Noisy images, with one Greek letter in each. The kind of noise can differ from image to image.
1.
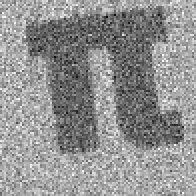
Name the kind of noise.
low rank plus noise
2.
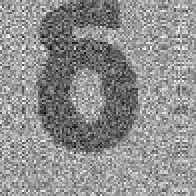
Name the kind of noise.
low rank plus noise
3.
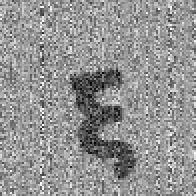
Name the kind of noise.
columns of uneven size
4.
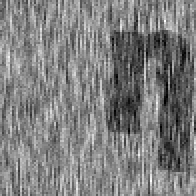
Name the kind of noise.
streaked along the columns
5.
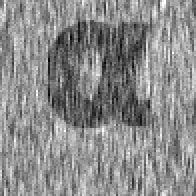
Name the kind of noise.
streaked along the columns
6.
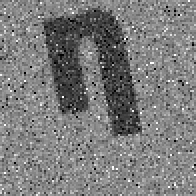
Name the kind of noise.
heavy tails
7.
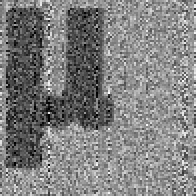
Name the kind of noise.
columns of uneven size
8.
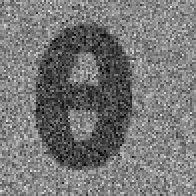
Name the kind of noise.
independent entries
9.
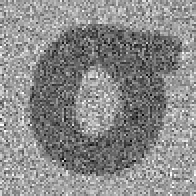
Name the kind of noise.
low rank plus noise
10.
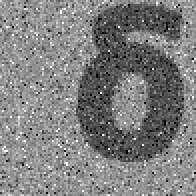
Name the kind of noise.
heavy tails
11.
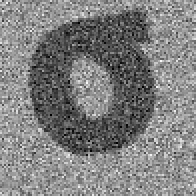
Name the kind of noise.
low rank plus noise
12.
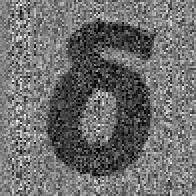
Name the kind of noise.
columns of uneven size
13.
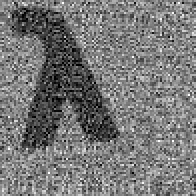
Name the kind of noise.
low rank plus noise
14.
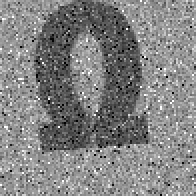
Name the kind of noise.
heavy tails
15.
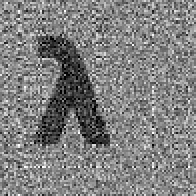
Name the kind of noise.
low rank plus noise
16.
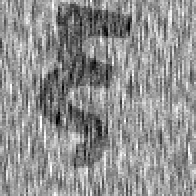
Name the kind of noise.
streaked along the columns
